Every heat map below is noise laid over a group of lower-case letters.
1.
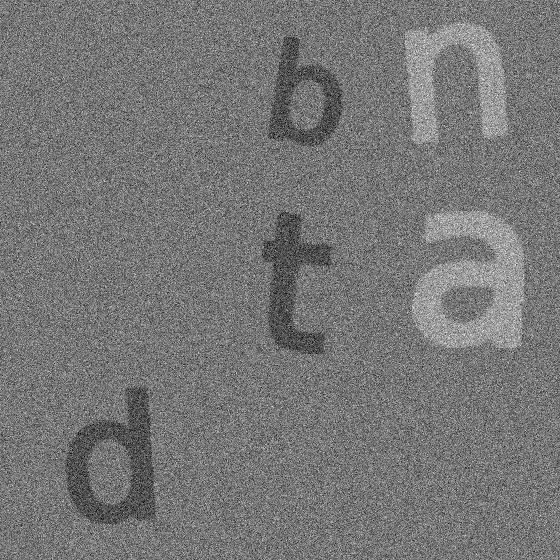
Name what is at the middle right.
a
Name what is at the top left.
nothing
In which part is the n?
top right
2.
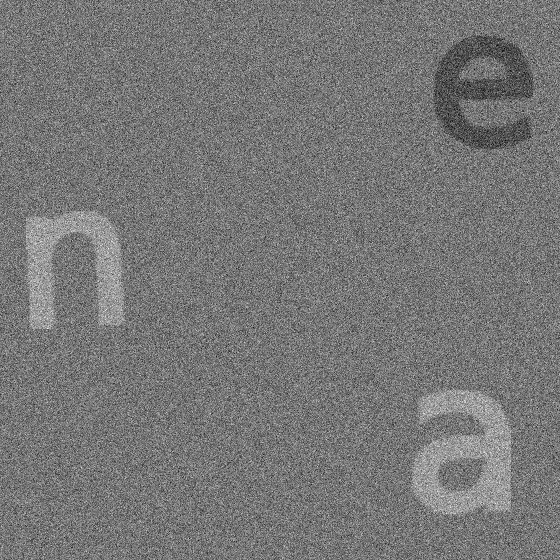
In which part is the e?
top right
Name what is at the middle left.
n
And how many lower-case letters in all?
3
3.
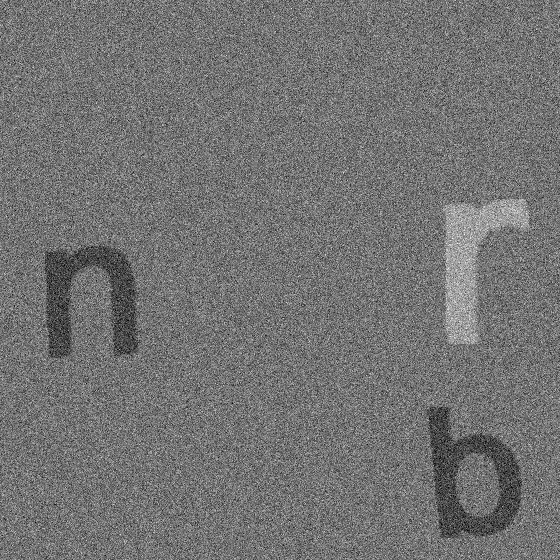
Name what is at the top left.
nothing
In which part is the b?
bottom right
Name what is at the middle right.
r
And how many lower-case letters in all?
3
